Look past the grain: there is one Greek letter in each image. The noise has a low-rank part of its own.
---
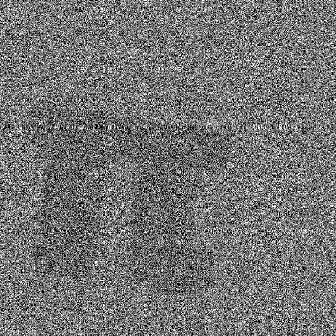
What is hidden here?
dark pi
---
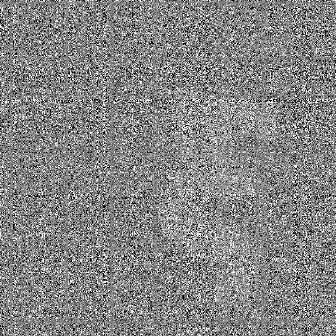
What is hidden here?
light xi
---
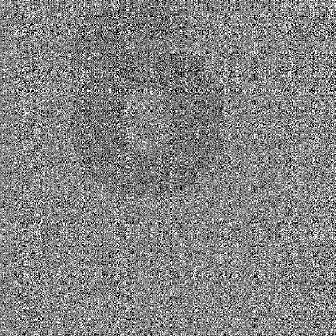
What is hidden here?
dark delta
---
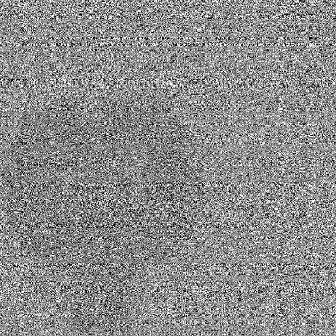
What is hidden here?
dark phi
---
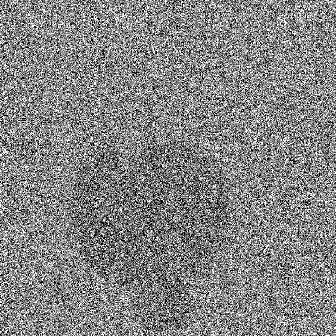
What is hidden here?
dark phi
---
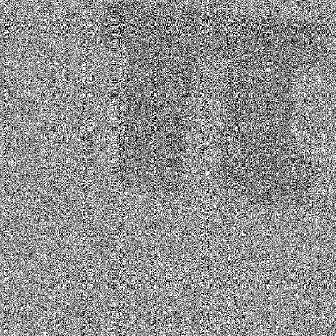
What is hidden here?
dark pi
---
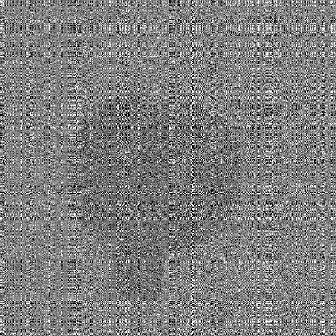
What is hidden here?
dark phi
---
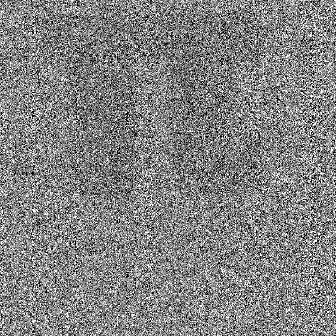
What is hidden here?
dark pi
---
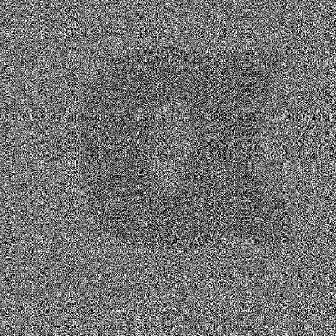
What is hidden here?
dark alpha
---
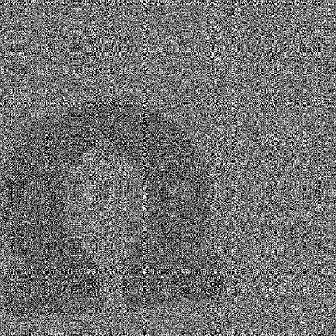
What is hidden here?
dark omega
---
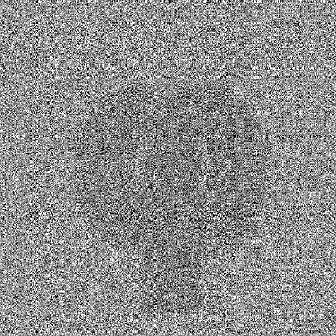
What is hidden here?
dark phi
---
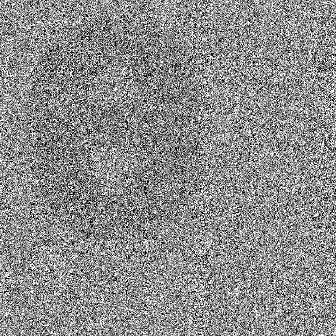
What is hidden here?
dark theta
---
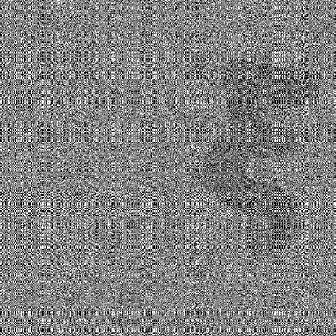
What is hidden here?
dark xi
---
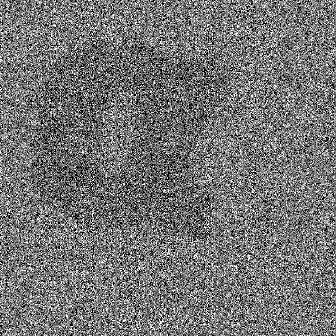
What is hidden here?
dark alpha
